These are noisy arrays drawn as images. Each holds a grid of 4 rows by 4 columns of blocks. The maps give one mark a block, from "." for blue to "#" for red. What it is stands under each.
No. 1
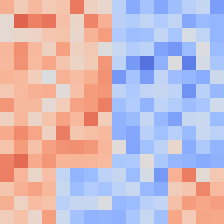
# # . .
# # . .
# # . .
# . . #
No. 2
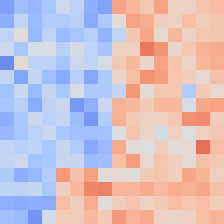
. . # #
. . # #
. . # #
. # # #
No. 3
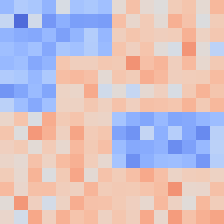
. . # #
. # # #
# # . .
# # # #
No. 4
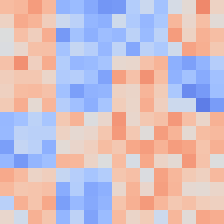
# . . #
# . # .
. # # #
# . # #
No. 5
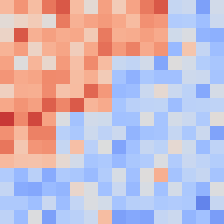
# # # .
# # . .
# . . .
. . . .
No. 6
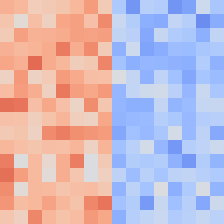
# # . .
# # . .
# # . .
# # . .
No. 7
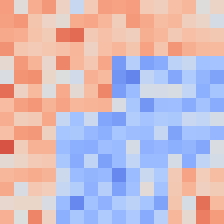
# # # #
# # . .
# . . .
# . . #
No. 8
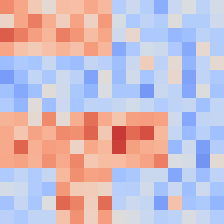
# # . .
. . . .
# # # .
. # . .
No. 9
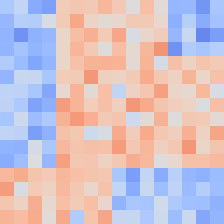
. # # .
. # # #
. # # #
# # . .
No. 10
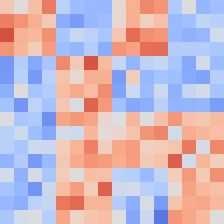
# . # .
. # . .
. # # #
. # . #
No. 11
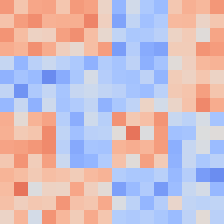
# # . #
. . . #
# . # .
# # . .
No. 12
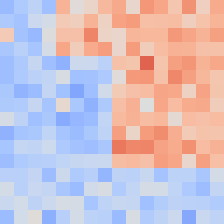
. # # #
. . # #
. . # #
. . . .
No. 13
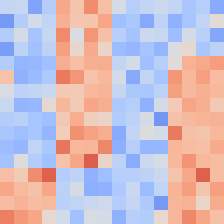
. # . .
. # . #
. # . #
# . . #
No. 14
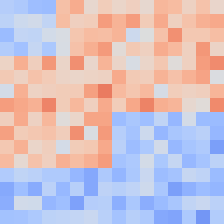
. # # #
# # # #
# # . .
. . . .
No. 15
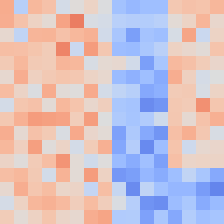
# # . #
# # . #
# # . #
# # . .
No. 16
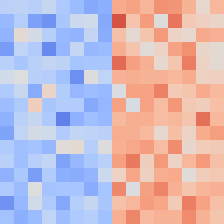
. . # #
. . # #
. . # #
. . # #
